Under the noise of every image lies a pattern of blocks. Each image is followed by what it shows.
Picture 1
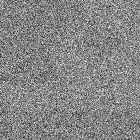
no symmetry
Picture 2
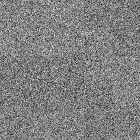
no symmetry
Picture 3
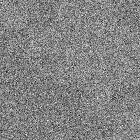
mirrored about the diagonal from the bottom left
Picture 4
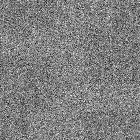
the same after a half turn
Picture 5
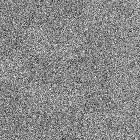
top and bottom mirror each other
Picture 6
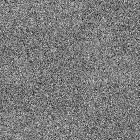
top and bottom mirror each other
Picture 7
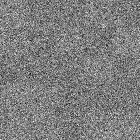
mirrored about the diagonal from the bottom left
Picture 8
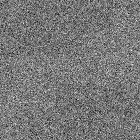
the same after a half turn
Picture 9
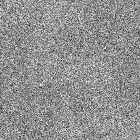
the same after a half turn
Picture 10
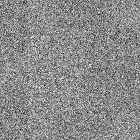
top and bottom mirror each other
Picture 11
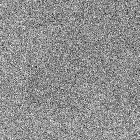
mirrored about the diagonal from the bottom left
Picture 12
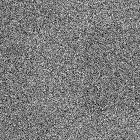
top and bottom mirror each other
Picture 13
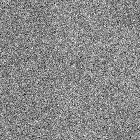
top and bottom mirror each other
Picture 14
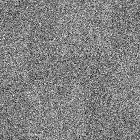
the same after a half turn
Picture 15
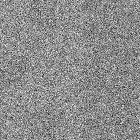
top and bottom mirror each other
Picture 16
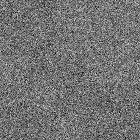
mirrored about the diagonal from the bottom left
